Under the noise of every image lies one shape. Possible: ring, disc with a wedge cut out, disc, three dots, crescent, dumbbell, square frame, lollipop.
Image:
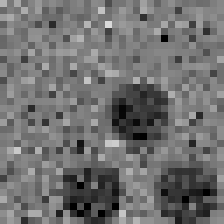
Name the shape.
three dots
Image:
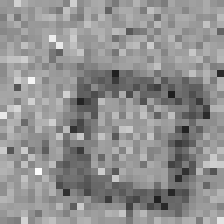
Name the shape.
square frame
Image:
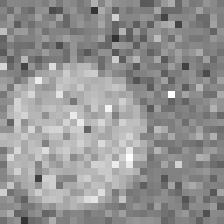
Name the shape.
disc
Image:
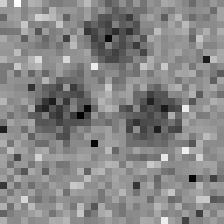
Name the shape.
three dots
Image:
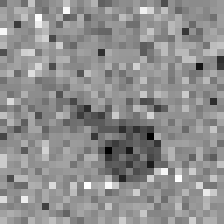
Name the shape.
lollipop
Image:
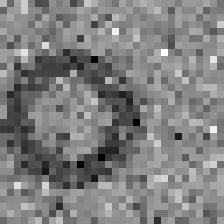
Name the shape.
ring
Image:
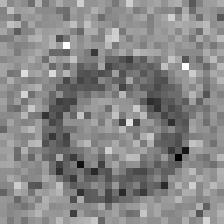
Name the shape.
ring
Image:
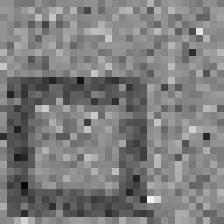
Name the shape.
square frame
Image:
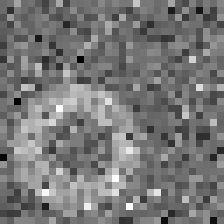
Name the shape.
ring
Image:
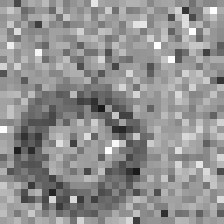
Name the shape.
ring
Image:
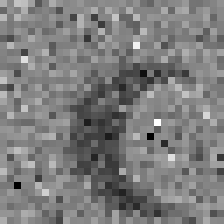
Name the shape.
crescent
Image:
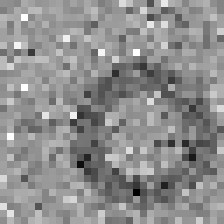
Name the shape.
ring
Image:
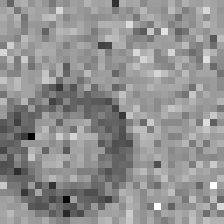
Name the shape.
ring
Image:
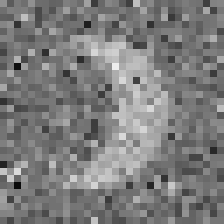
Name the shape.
crescent
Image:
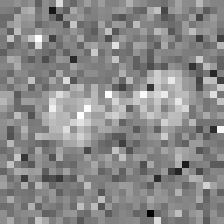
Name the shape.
dumbbell
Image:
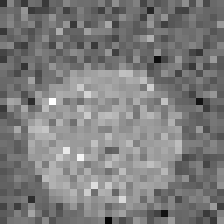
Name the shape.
disc
